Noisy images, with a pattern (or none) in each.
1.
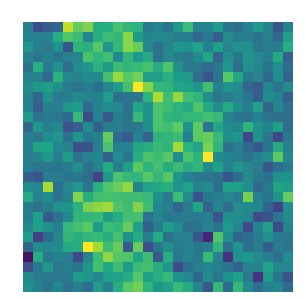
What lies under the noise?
a wavy band
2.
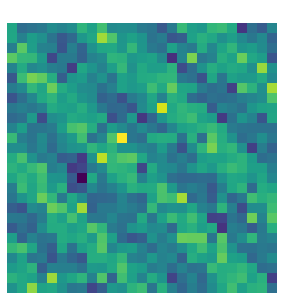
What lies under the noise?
diagonal stripes
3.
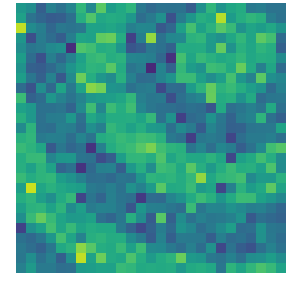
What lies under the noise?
rings round one point
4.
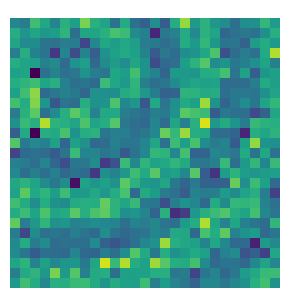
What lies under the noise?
rings round one point
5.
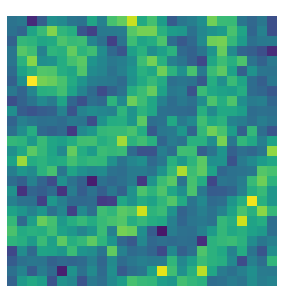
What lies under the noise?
rings round one point
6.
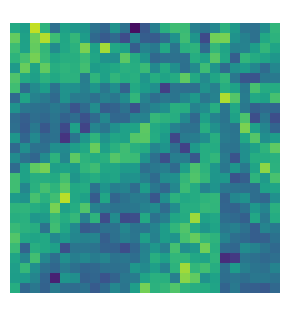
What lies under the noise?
spokes from one point
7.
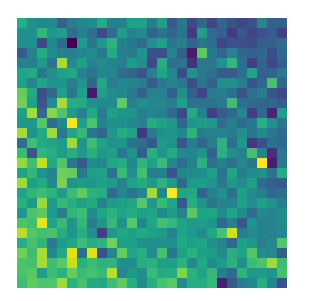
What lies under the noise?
a smooth slope
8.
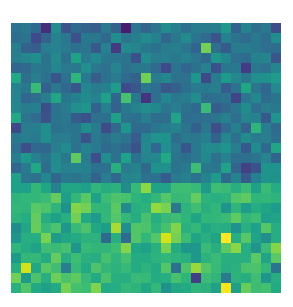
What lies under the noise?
a sharp edge
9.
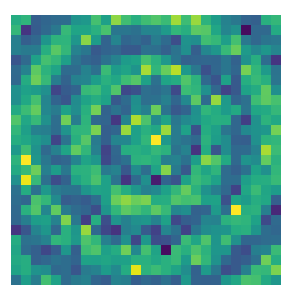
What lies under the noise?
rings round one point
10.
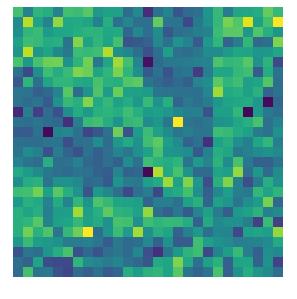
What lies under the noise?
spokes from one point
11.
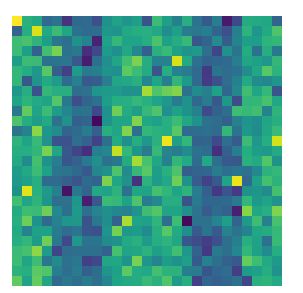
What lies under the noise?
vertical stripes
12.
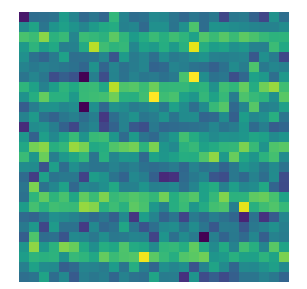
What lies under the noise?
horizontal stripes
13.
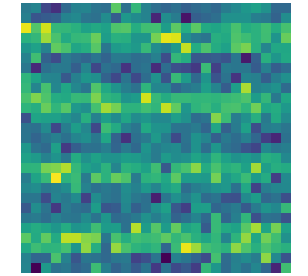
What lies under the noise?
horizontal stripes
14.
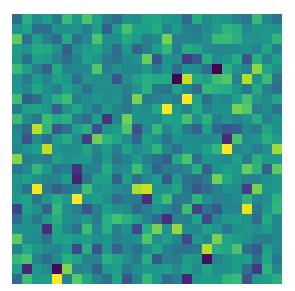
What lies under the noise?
only noise
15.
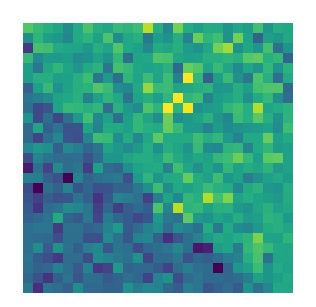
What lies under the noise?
a sharp edge
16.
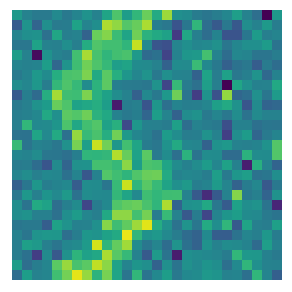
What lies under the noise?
a wavy band
